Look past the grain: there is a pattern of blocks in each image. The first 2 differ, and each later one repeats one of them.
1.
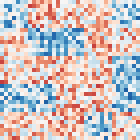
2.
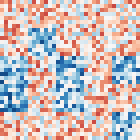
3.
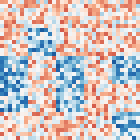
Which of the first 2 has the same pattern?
2
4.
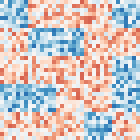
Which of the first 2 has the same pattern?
1
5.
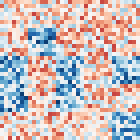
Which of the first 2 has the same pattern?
2
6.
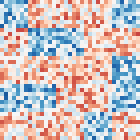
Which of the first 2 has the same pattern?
1
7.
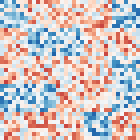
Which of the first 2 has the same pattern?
1
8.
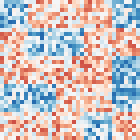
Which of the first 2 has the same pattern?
1
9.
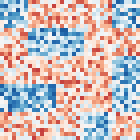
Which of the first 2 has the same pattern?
1
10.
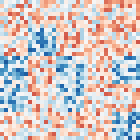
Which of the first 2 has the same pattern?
2
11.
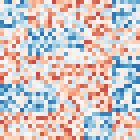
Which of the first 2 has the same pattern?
1
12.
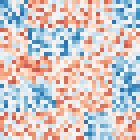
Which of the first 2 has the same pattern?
1
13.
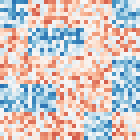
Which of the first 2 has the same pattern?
1
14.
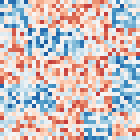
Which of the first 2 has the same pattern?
1
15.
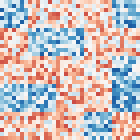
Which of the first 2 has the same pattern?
1
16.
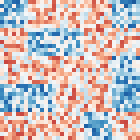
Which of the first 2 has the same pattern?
1
